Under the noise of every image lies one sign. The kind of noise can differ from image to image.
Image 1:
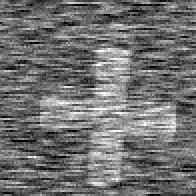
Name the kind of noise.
streaked along the rows
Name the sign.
plus sign
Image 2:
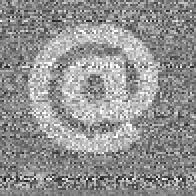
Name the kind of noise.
rows of uneven size
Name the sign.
at sign
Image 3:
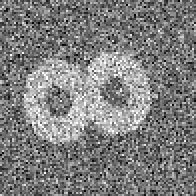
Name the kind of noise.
independent entries
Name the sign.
infinity sign
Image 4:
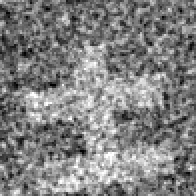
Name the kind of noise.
blotchy
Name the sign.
plus-minus sign
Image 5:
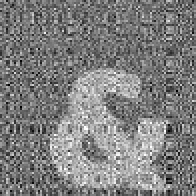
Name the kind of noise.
low rank plus noise
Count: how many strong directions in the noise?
one
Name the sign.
ampersand
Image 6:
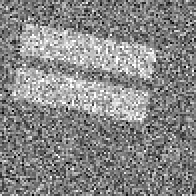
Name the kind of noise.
independent entries
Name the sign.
equals sign
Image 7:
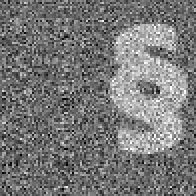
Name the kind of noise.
low rank plus noise
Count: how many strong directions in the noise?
five to eight
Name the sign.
section sign
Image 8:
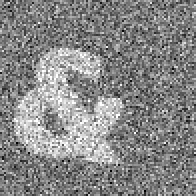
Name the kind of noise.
independent entries
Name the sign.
ampersand
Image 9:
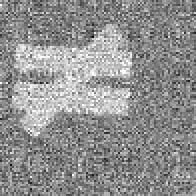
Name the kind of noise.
low rank plus noise
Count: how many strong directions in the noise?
three or four
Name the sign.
not-equal sign
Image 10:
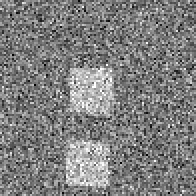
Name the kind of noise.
independent entries
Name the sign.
colon
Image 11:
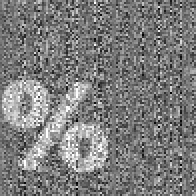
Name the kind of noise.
columns of uneven size
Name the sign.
percent sign
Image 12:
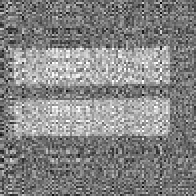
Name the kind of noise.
low rank plus noise
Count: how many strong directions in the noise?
two
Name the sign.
equals sign
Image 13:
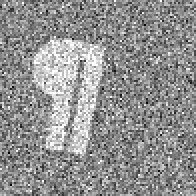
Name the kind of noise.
independent entries
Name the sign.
pilcrow
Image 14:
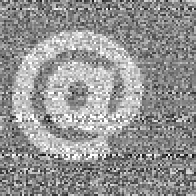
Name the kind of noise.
rows of uneven size
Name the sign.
at sign
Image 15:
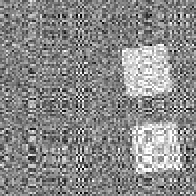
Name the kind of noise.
low rank plus noise
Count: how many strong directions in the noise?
one
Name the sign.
colon
